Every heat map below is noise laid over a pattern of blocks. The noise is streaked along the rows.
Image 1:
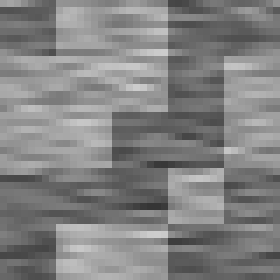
mirrored about the diagonal from the top left
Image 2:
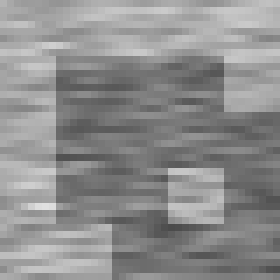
mirrored about the diagonal from the top left
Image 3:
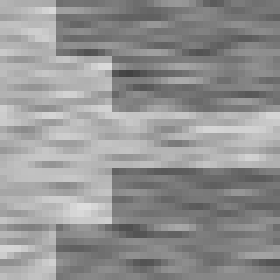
top and bottom mirror each other
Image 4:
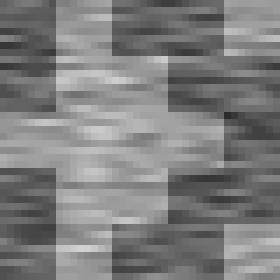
top and bottom mirror each other
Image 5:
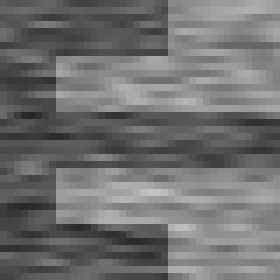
top and bottom mirror each other
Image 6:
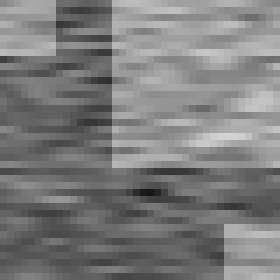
mirrored about the diagonal from the bottom left
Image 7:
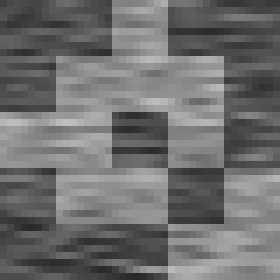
mirrored about the diagonal from the top left
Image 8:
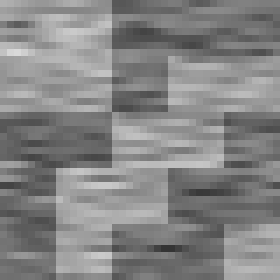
mirrored about the diagonal from the top left
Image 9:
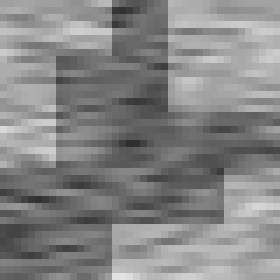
mirrored about the diagonal from the bottom left
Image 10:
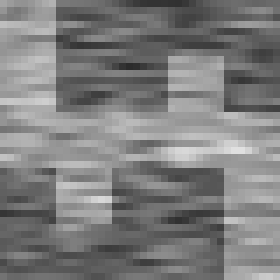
the same after a half turn
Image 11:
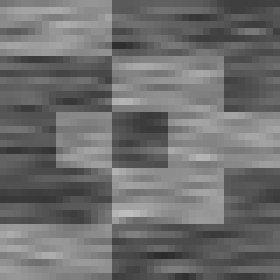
top and bottom mirror each other
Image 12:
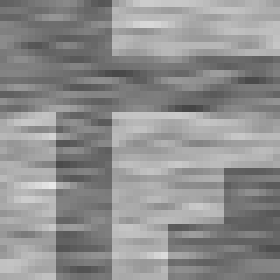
mirrored about the diagonal from the top left
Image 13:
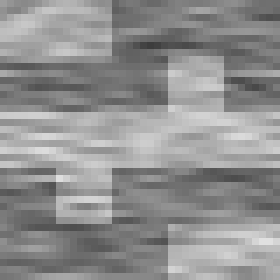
the same after a half turn
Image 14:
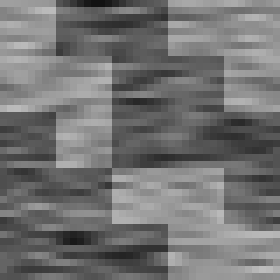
mirrored about the diagonal from the bottom left
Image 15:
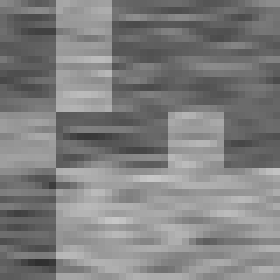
no symmetry
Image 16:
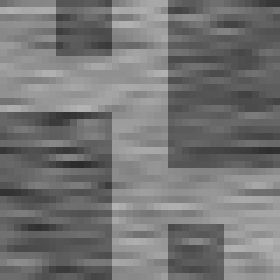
the same after a half turn
